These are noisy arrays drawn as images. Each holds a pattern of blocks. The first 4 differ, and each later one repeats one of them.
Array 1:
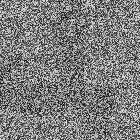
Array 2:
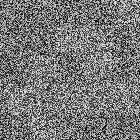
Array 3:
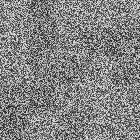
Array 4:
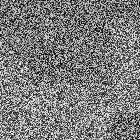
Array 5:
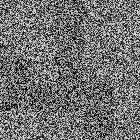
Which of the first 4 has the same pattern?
1
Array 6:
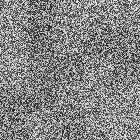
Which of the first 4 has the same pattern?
3
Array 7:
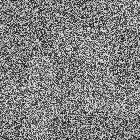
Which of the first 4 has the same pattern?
2
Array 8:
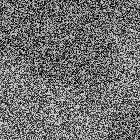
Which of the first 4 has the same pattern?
4
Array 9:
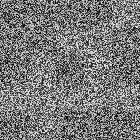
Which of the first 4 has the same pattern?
2
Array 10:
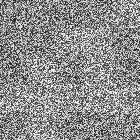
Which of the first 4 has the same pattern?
2
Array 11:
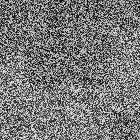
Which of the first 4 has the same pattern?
4
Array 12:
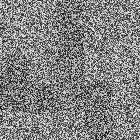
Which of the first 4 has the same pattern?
1
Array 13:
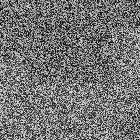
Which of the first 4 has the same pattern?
4
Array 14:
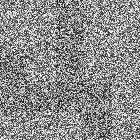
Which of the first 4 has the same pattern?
1
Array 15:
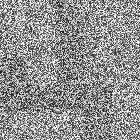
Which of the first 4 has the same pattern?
1
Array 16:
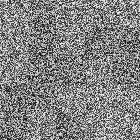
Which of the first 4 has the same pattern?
3
